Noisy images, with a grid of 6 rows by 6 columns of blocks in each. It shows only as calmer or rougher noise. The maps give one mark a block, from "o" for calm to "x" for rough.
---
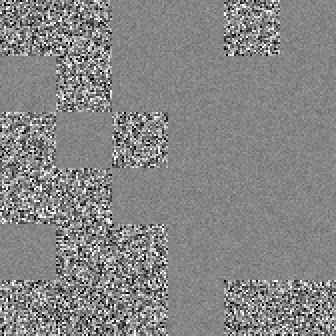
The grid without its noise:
x x o o x o
o x o o o o
x o x o o o
x x o o o o
o x x o o o
x x x o x x
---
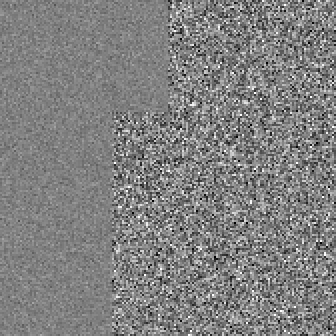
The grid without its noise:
o o o x x x
o o o x x x
o o x x x x
o o x x x x
o o x x x x
o o x x x x
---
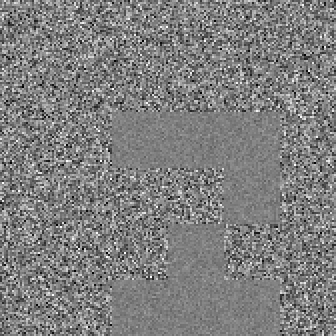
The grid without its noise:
x x x x x x
x x x x x x
x x o o o x
x x x x o x
x x x o x x
x x o o o x
